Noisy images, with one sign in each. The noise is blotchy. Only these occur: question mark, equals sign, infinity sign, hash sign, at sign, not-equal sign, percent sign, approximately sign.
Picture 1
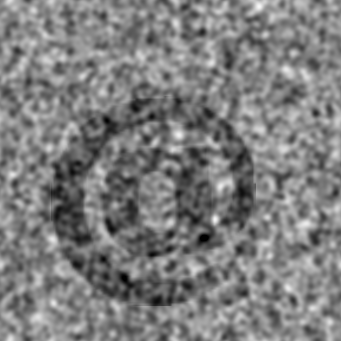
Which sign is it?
at sign
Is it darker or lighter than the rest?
darker
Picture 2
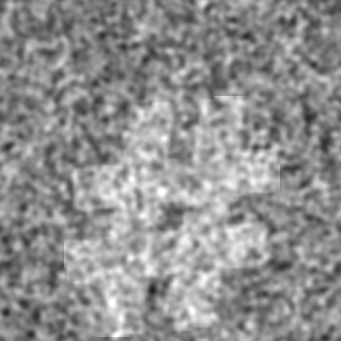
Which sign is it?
hash sign
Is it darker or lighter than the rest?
lighter
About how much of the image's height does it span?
two thirds
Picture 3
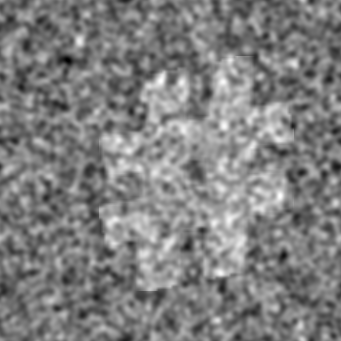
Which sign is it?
hash sign
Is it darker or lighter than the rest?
lighter
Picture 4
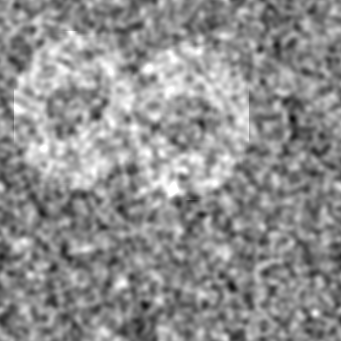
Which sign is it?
infinity sign
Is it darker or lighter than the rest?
lighter
